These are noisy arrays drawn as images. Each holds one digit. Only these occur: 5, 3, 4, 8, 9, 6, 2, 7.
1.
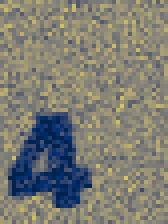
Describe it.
dark 4
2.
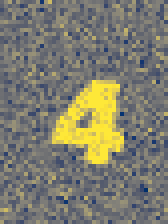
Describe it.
light 4, centre
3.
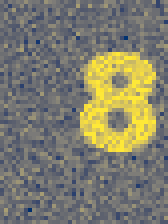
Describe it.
light 8
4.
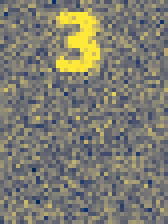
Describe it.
light 3, top middle
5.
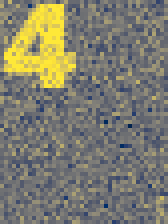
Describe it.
light 4, top left
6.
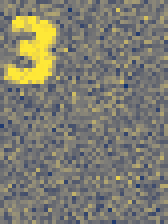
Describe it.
light 3, top left
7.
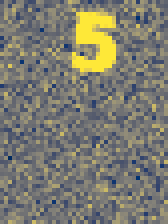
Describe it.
light 5, top middle
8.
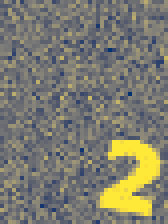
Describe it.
light 2, bottom right
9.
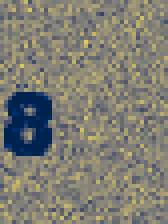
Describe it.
dark 8, middle left
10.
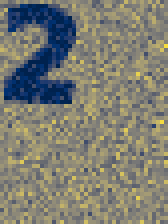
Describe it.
dark 2, top left
